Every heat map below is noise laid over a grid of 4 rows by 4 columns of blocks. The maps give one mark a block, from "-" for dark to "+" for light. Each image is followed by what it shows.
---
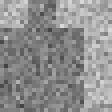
+ - + +
- - - +
- - - +
- - - +
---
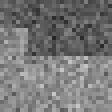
- - - -
+ - - -
+ + + +
+ + + +
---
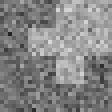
- - + +
- + + +
- - + -
- - - -
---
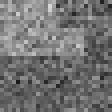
+ + - -
+ + + -
- - - -
- - - -
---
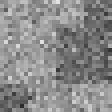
+ + + -
+ + - -
+ + - -
- + + +
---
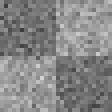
- - + +
- - + +
+ + - -
+ + - -
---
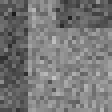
- + - -
- + + +
- + + +
- + + +
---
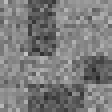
+ - + +
+ - + +
+ + + -
+ - - +
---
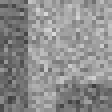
- + + +
- + + +
- + + +
- + - -
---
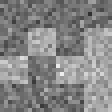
- - - -
- + - +
+ - + +
- - - +
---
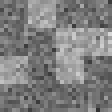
- + - -
- - + +
+ - + -
- - - -
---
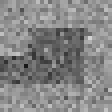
+ + + +
+ - - +
- - - +
+ + + +
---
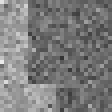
+ - - -
+ - - -
+ - - -
+ + - -
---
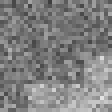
- - - -
- - - -
- - - +
- + + +
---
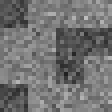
- + + +
+ + - -
+ + - +
- + + +
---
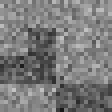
+ + + +
+ - + +
- - + +
+ + - -
